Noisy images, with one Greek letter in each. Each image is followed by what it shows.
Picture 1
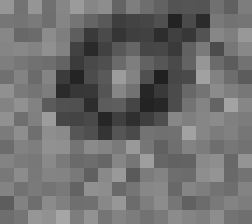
dark sigma
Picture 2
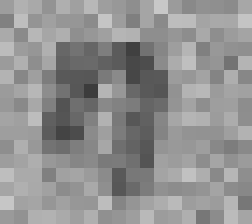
dark eta
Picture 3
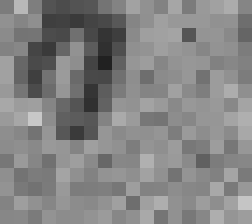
dark eta
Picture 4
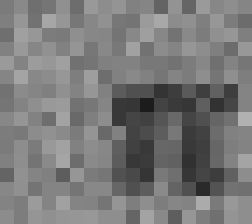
dark pi
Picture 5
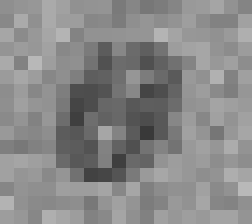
dark theta
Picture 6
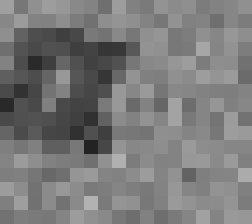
dark alpha
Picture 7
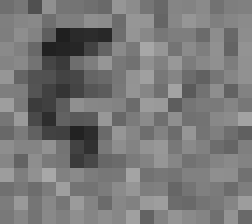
dark xi
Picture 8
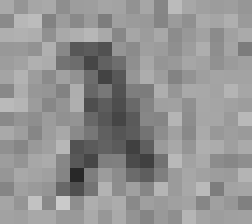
dark lambda
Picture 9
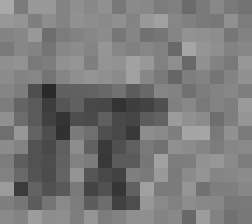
dark pi
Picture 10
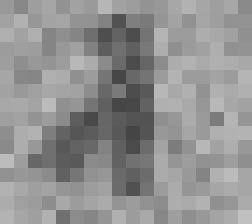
dark lambda
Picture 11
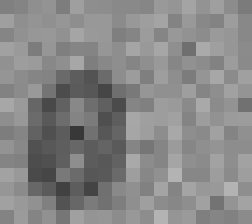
dark theta
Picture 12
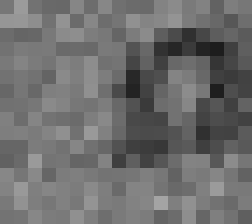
dark omega
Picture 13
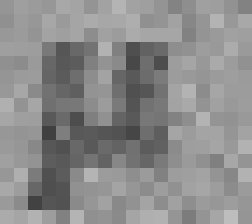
dark mu
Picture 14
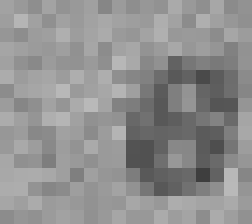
dark theta
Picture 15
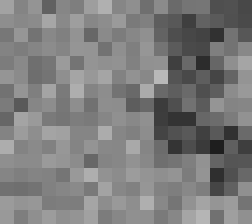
dark xi
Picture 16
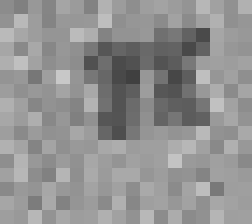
dark pi
